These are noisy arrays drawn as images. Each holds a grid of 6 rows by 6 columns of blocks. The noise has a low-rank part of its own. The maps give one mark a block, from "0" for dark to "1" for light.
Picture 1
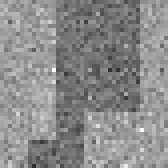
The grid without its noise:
1 1 0 0 0 1
1 1 0 0 0 1
1 1 0 0 0 1
1 1 0 0 0 1
1 1 0 1 1 1
1 0 0 1 1 1
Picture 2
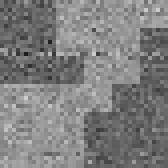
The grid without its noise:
0 0 1 1 1 1
0 0 1 1 1 0
0 0 0 1 1 0
1 1 1 1 0 0
1 1 1 0 0 0
1 1 1 0 0 0
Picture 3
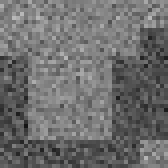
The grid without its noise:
1 1 1 1 1 1
1 1 1 1 1 0
0 1 1 1 0 0
0 1 1 1 0 0
0 1 1 1 0 0
0 0 0 0 0 1
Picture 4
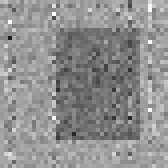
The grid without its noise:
1 1 1 1 1 1
1 1 0 0 0 1
1 1 0 0 0 1
1 1 0 0 0 1
1 1 0 0 0 1
1 1 1 1 1 1
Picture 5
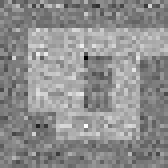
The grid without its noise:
0 0 0 0 0 0
0 1 1 1 1 1
0 1 1 0 1 0
0 1 1 0 1 0
0 0 1 1 1 0
0 0 0 0 0 0
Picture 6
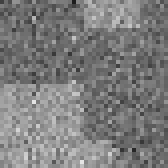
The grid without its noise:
0 0 0 1 1 0
0 0 0 0 0 0
0 0 0 0 0 0
1 1 1 0 0 0
1 1 1 0 0 0
1 1 1 1 0 0
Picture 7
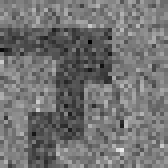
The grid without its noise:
1 1 1 1 1 1
0 0 0 0 1 1
1 1 0 0 1 1
1 1 0 1 1 1
1 0 0 1 1 1
1 0 1 1 1 1
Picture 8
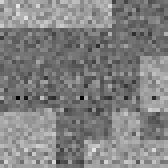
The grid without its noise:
1 1 1 1 0 0
0 0 0 0 0 0
0 0 0 0 0 1
0 0 0 0 0 1
1 1 0 0 1 0
1 1 0 1 1 1
